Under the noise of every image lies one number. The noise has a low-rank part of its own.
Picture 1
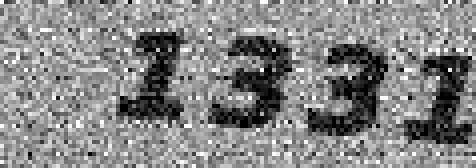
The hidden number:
1331
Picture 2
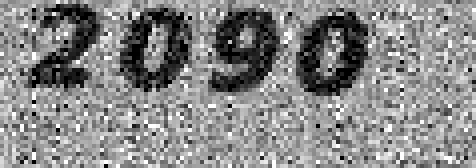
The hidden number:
2090
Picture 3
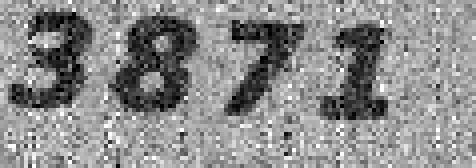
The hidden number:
3871
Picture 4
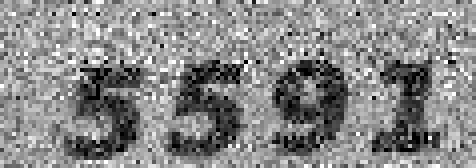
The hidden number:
5591
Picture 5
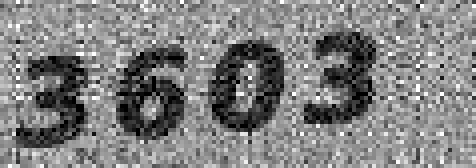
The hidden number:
3603
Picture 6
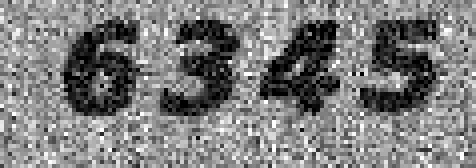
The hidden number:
6345
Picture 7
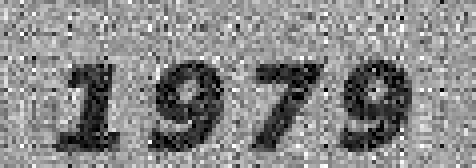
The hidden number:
1979
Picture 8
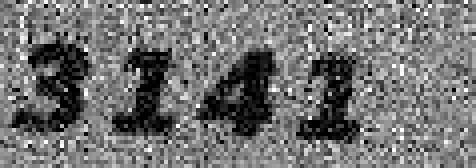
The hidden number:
3141
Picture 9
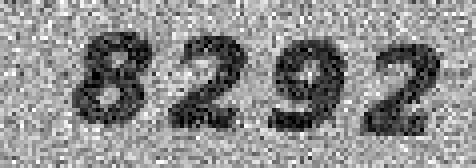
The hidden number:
8292
